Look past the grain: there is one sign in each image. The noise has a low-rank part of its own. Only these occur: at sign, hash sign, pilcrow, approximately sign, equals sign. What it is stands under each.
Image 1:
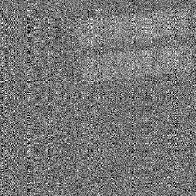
equals sign
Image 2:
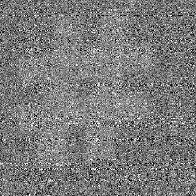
hash sign
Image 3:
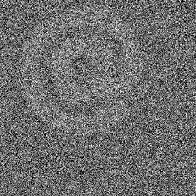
at sign
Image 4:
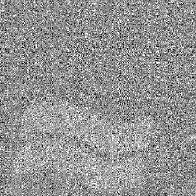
approximately sign
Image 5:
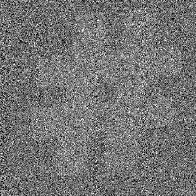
hash sign
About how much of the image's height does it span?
nearly all
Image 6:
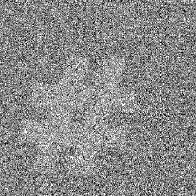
hash sign
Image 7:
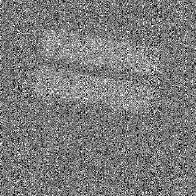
equals sign
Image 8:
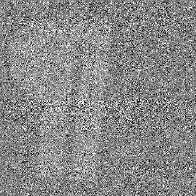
pilcrow
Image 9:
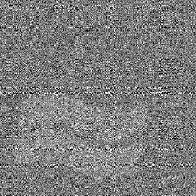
approximately sign
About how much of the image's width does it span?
two thirds
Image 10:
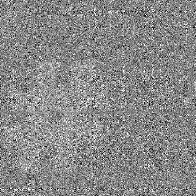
hash sign
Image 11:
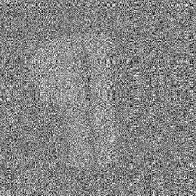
pilcrow
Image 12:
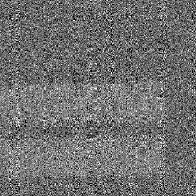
equals sign
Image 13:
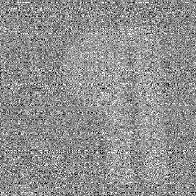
pilcrow
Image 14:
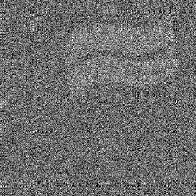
approximately sign
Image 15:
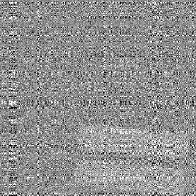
equals sign
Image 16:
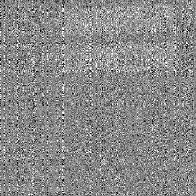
equals sign
